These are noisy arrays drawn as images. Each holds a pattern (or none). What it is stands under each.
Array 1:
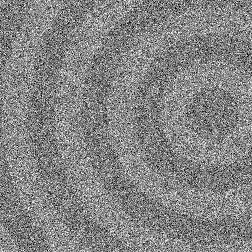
rings round one point
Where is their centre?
middle right
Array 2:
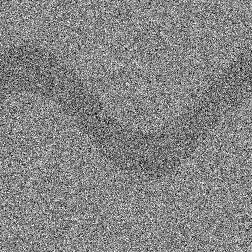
a wavy band
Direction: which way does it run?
left to right
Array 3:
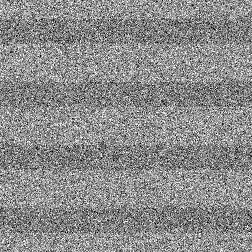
horizontal stripes
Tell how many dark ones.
4
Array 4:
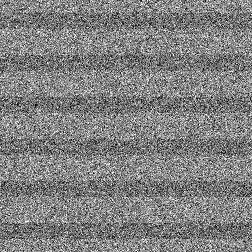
horizontal stripes
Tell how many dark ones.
6
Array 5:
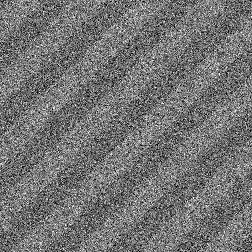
diagonal stripes
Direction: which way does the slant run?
bottom left to top right
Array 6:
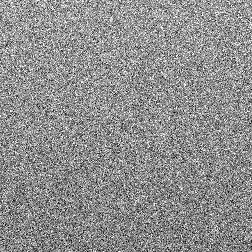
a smooth slope
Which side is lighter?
top
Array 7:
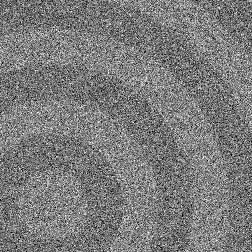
rings round one point
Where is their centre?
bottom left
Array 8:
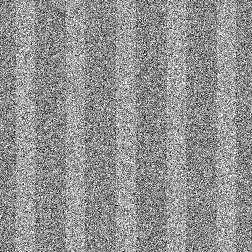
vertical stripes
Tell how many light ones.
5
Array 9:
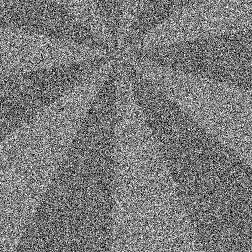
spokes from one point
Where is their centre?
top middle
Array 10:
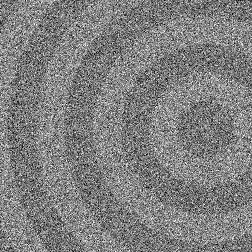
rings round one point
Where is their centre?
middle right
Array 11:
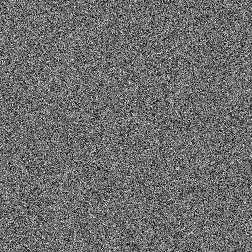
only noise
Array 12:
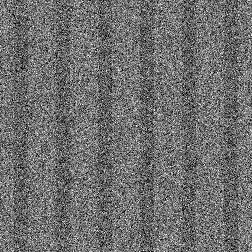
vertical stripes
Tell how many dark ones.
6
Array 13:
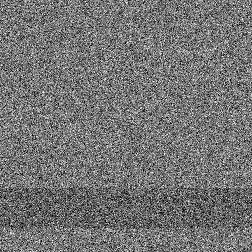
one horizontal stripe
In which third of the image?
bottom
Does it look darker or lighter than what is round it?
darker
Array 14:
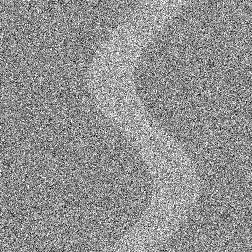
a wavy band
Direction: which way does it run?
top to bottom
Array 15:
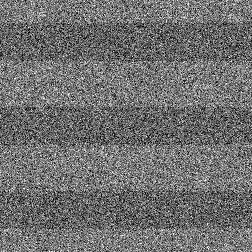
horizontal stripes
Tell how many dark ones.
3
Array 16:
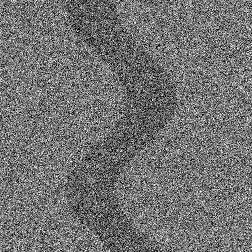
a wavy band
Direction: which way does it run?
top to bottom
